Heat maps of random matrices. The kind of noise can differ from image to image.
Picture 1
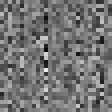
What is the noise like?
columns of uneven size
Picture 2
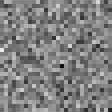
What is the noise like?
independent entries
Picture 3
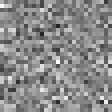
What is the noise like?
low rank plus noise
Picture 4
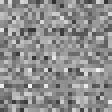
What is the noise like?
rows of uneven size
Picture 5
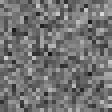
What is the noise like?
independent entries
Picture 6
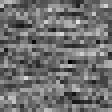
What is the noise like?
streaked along the rows
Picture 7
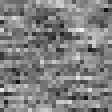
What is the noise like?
streaked along the rows
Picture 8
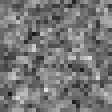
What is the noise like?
blotchy
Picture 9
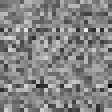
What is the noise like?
rows of uneven size
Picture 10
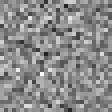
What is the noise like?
independent entries
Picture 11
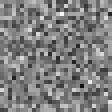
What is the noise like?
independent entries
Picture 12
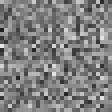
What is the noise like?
low rank plus noise
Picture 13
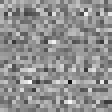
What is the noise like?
rows of uneven size
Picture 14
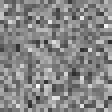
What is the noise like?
low rank plus noise
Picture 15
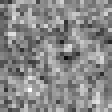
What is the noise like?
blotchy
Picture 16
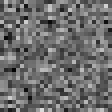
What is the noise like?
low rank plus noise
